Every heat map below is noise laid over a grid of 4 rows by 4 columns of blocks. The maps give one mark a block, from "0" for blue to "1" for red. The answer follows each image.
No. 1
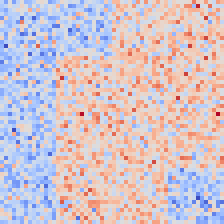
0 0 1 1
0 1 1 1
0 1 1 1
0 1 1 0
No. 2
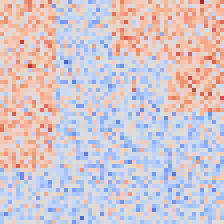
1 0 1 1
1 0 0 1
1 0 0 0
0 0 0 0
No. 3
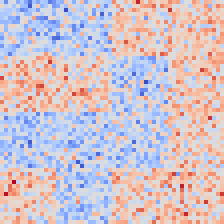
0 0 1 1
1 1 0 1
0 0 0 1
1 0 1 1
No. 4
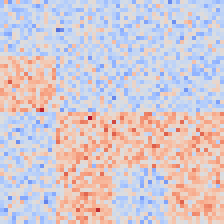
0 0 0 0
1 0 0 0
0 1 1 1
0 1 0 1
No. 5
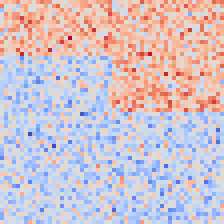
1 1 1 1
0 0 1 1
0 0 0 0
0 0 0 0
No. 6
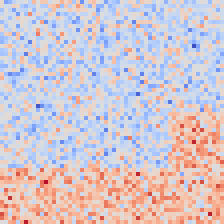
0 0 0 0
0 0 0 0
0 0 0 1
1 1 1 1
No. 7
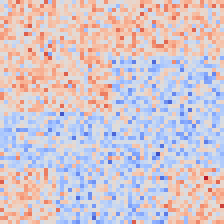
1 1 1 1
1 1 0 0
0 0 0 0
1 0 0 1
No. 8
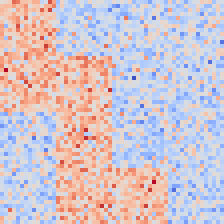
1 0 0 0
1 1 0 0
0 1 0 0
0 1 1 0
